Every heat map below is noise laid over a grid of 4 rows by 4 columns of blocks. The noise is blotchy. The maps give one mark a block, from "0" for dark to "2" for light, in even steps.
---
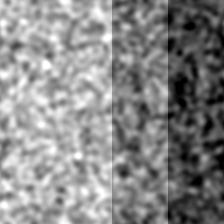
2210
2210
2210
2210
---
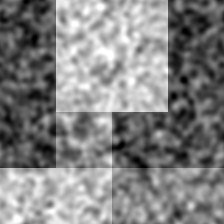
0220
0220
0100
2211
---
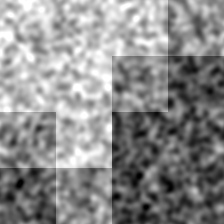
2221
2210
1200
0100
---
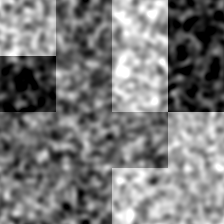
2120
0120
1112
1122
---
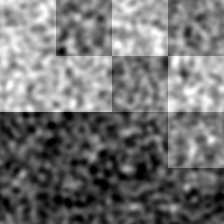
2121
2212
0001
0000
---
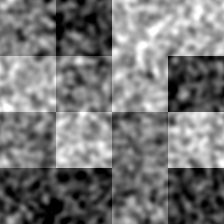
1022
2120
1212
0010
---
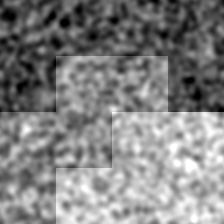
0000
0110
1122
1222
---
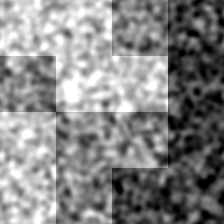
2210
1220
2110
2100
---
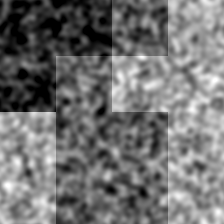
0012
0122
2112
2112
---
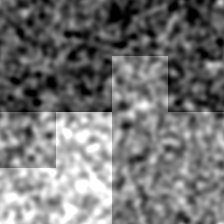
0000
0010
1211
2211
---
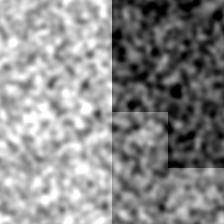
2200
2200
2210
2211
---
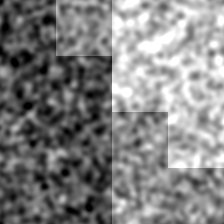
0122
0022
0012
0011
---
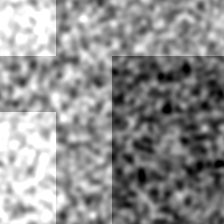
2111
1100
2100
2100
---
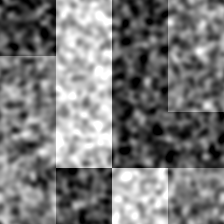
0201
1201
1200
1021
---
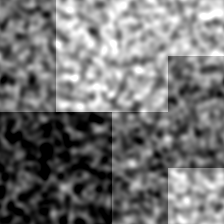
1222
1221
0011
0012
